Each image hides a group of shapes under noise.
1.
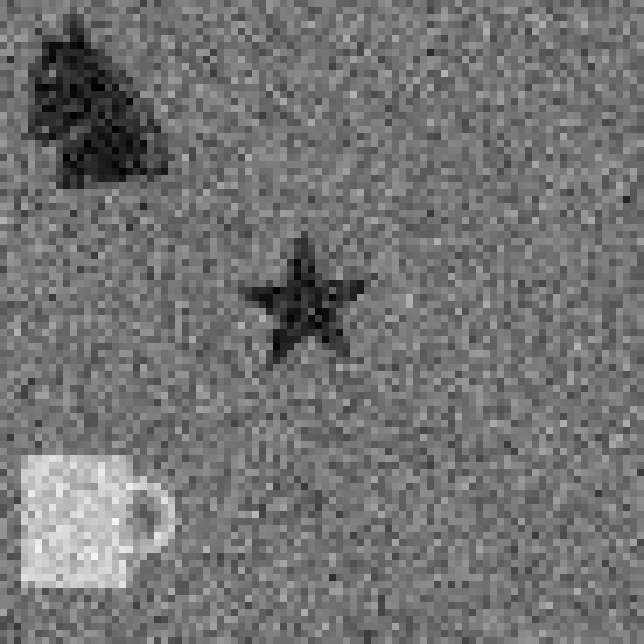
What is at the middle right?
nothing
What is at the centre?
star
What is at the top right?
nothing
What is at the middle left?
nothing
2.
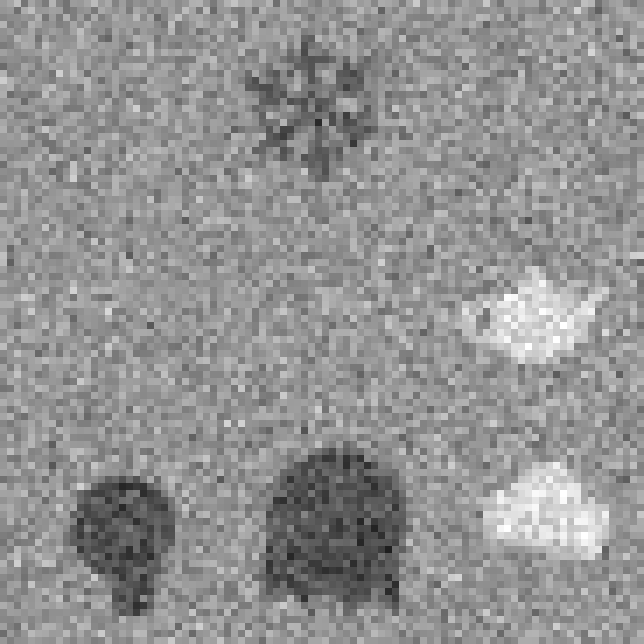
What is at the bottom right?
cloud
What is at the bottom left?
light bulb
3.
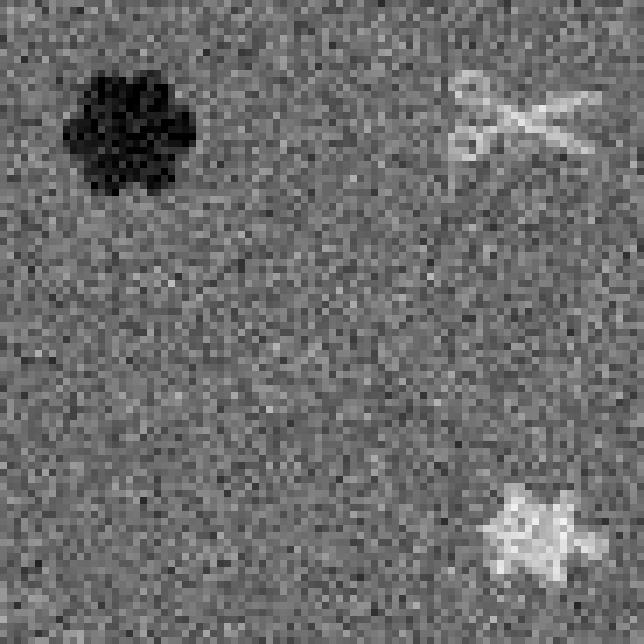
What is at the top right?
pair of scissors
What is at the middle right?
nothing
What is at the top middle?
nothing
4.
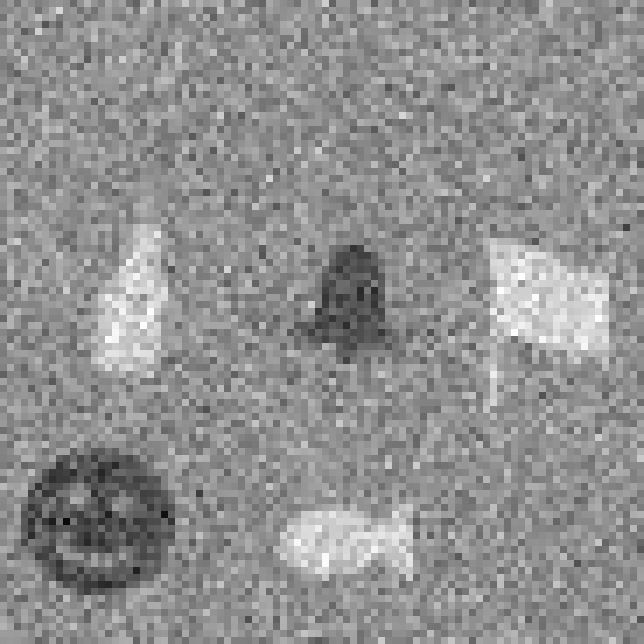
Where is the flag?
middle right
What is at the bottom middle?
fish
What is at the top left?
nothing
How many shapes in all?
5
